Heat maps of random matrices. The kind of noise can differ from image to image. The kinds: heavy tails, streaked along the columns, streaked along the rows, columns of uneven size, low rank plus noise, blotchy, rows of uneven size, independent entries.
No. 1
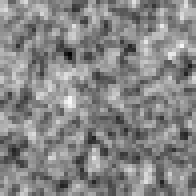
blotchy
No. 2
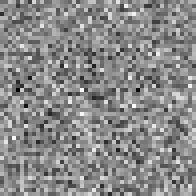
independent entries
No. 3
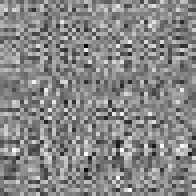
low rank plus noise
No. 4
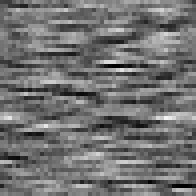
streaked along the rows
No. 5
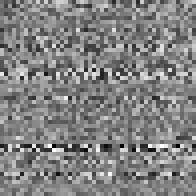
rows of uneven size
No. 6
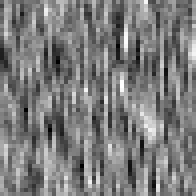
streaked along the columns
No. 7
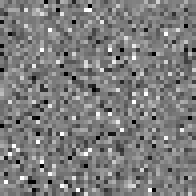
heavy tails
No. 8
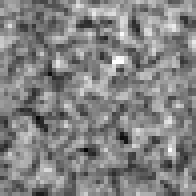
blotchy
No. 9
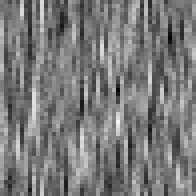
streaked along the columns
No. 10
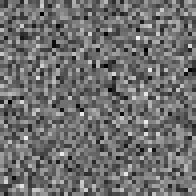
independent entries
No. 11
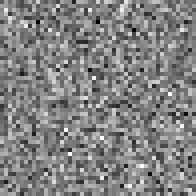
independent entries
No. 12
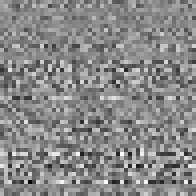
rows of uneven size
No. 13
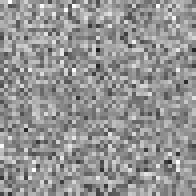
low rank plus noise
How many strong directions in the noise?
five to eight
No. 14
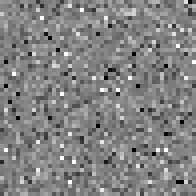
heavy tails
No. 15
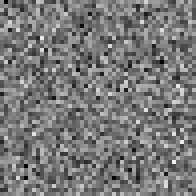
independent entries
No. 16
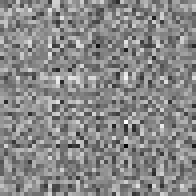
low rank plus noise
